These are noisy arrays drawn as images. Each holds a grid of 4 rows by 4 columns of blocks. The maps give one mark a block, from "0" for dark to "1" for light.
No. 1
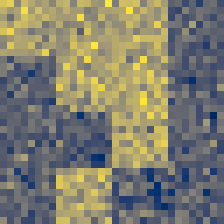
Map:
1110
0110
0010
0100
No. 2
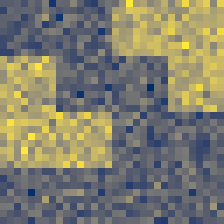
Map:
0011
1001
1100
0000
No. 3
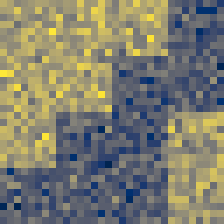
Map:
1110
1100
1001
0001
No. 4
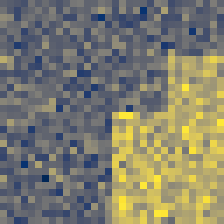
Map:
0000
0001
0011
0011
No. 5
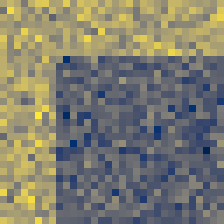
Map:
1111
1000
1000
1000
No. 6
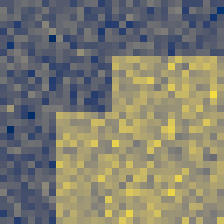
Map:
0000
0011
0111
0111
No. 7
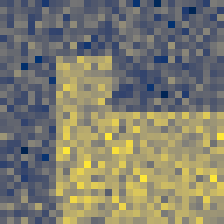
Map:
0000
0100
0111
0111
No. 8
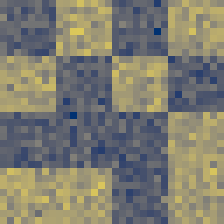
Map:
0101
1010
0001
1101
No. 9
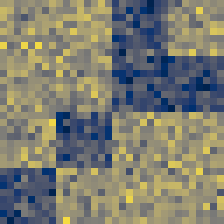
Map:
1101
1100
1011
0111
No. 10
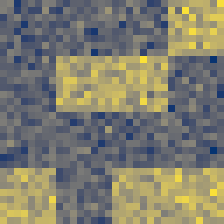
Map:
0001
0110
0000
1011
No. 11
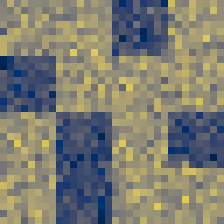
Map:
1101
0111
1010
1011
